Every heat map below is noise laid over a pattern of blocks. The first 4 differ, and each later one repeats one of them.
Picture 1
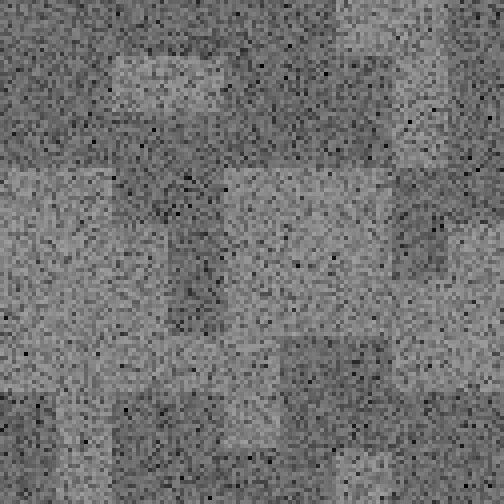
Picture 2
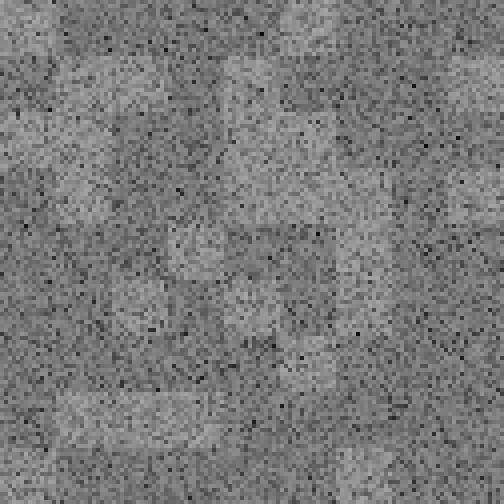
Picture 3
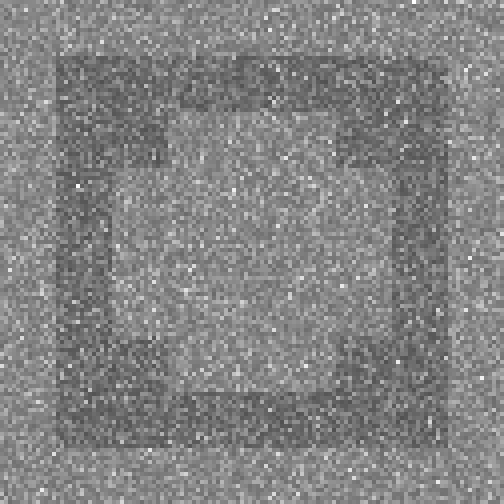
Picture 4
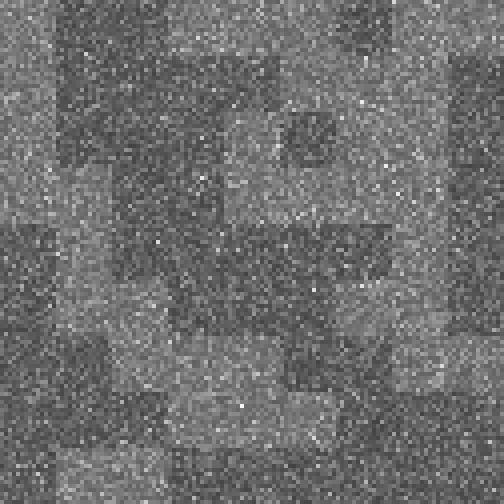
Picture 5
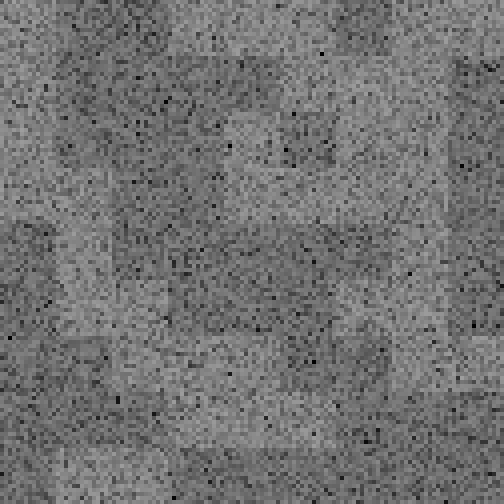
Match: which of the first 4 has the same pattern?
4
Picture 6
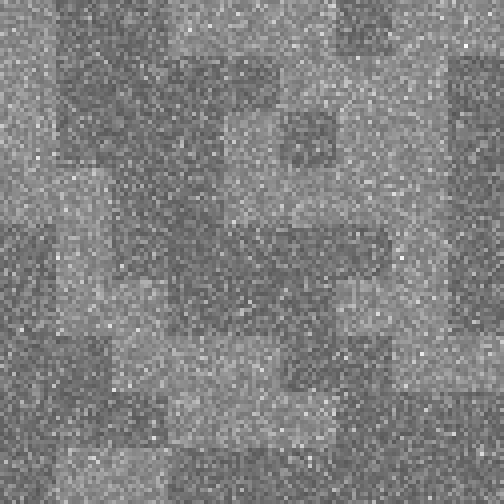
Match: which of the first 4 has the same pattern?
4
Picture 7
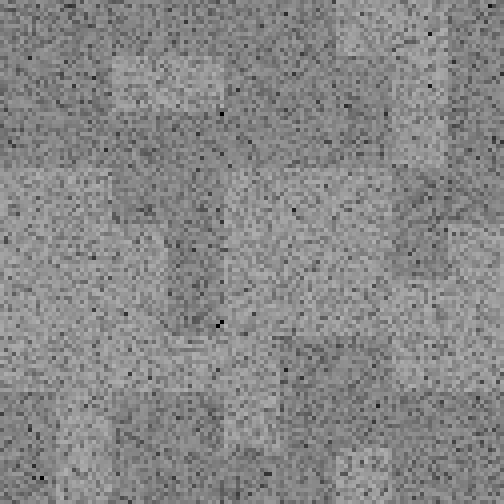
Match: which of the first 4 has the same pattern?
1
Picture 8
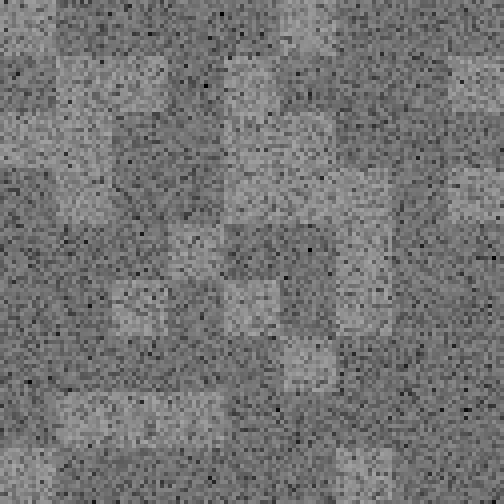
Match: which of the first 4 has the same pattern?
2
